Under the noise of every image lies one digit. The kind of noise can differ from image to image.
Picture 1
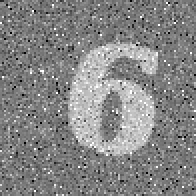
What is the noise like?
heavy tails
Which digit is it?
6
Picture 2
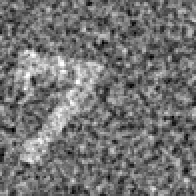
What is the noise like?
blotchy
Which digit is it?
7
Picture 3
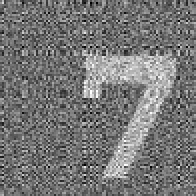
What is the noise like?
low rank plus noise
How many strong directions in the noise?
one
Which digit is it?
7
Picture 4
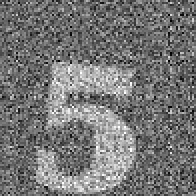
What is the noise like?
low rank plus noise
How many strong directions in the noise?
three or four
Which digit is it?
5
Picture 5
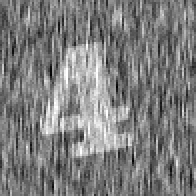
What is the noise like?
streaked along the columns
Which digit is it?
4
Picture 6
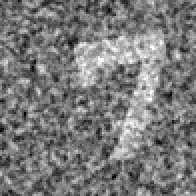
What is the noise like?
blotchy
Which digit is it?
7
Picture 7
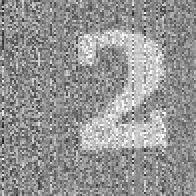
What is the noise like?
columns of uneven size
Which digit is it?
2
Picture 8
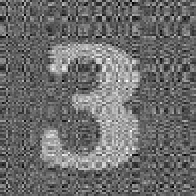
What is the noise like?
low rank plus noise
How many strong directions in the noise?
one
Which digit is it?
3
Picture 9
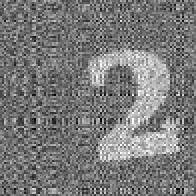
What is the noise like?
low rank plus noise
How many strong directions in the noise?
one
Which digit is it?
2
